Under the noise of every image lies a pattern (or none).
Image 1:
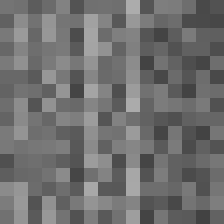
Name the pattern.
bands of columns
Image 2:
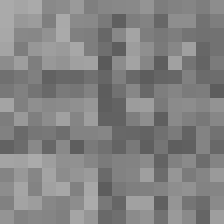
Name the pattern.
bands of rows crossing bands of columns
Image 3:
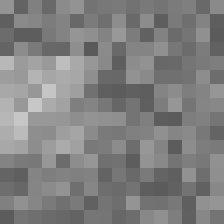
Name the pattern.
one block
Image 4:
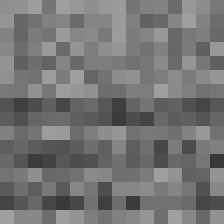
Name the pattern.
bands of rows
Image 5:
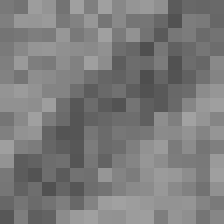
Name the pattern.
a diagonal band
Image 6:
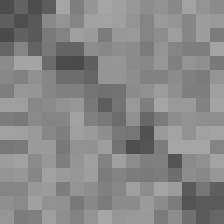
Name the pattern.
blocks along the diagonal
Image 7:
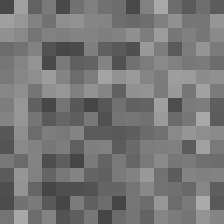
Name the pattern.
bands of rows crossing bands of columns
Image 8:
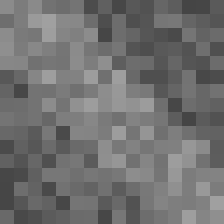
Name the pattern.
a diagonal band
